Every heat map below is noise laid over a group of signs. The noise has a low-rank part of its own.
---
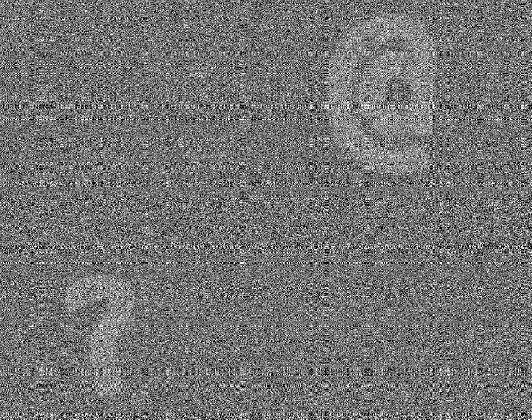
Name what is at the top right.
at sign
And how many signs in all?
2
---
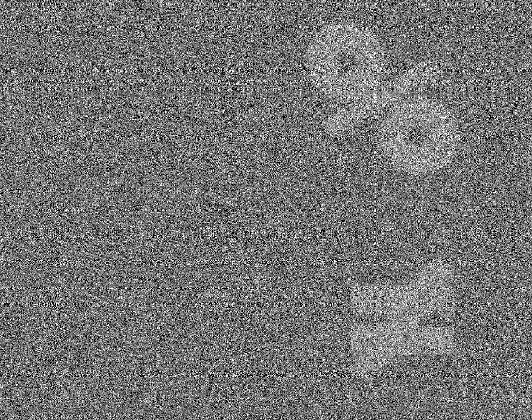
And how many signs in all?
2
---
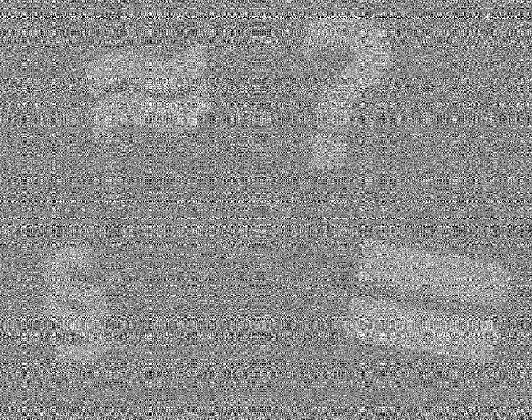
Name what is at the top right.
question mark
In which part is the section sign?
bottom left
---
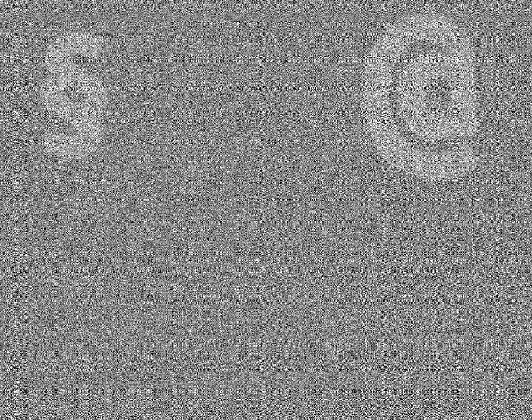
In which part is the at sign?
top right
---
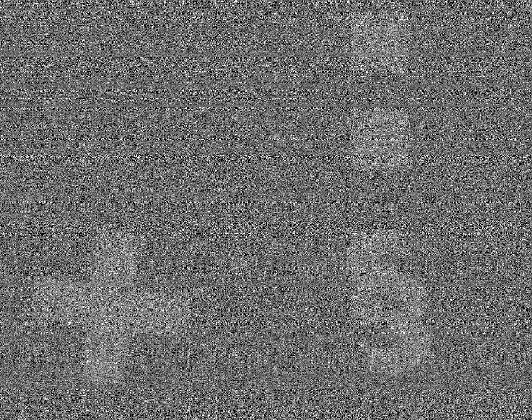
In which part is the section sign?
bottom right
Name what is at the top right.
colon
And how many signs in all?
3
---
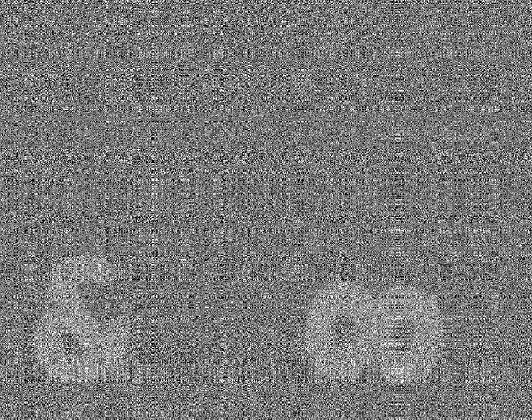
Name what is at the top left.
nothing
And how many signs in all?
2
